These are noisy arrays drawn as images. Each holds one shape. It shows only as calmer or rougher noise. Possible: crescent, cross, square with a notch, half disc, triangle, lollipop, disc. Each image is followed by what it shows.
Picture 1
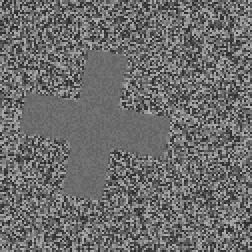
cross
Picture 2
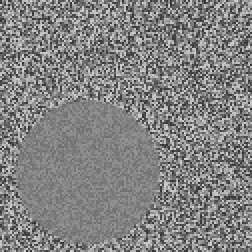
disc
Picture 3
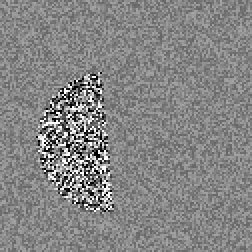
half disc
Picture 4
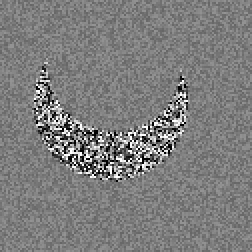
crescent
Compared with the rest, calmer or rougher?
rougher
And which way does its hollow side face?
up
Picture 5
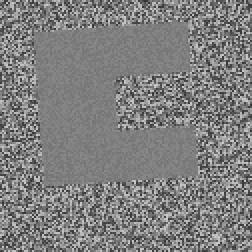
square with a notch
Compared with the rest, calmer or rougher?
calmer
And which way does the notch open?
right
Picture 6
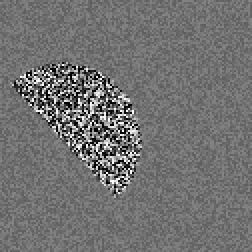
half disc
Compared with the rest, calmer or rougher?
rougher
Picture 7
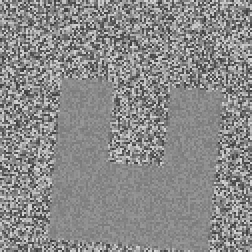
square with a notch
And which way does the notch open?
up
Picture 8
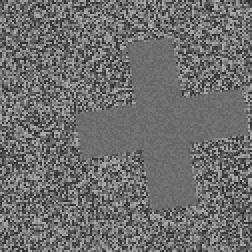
cross
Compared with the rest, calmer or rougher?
calmer
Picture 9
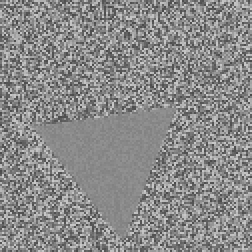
triangle
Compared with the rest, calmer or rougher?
calmer
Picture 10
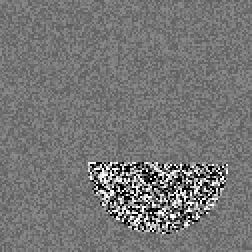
half disc
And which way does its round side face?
down
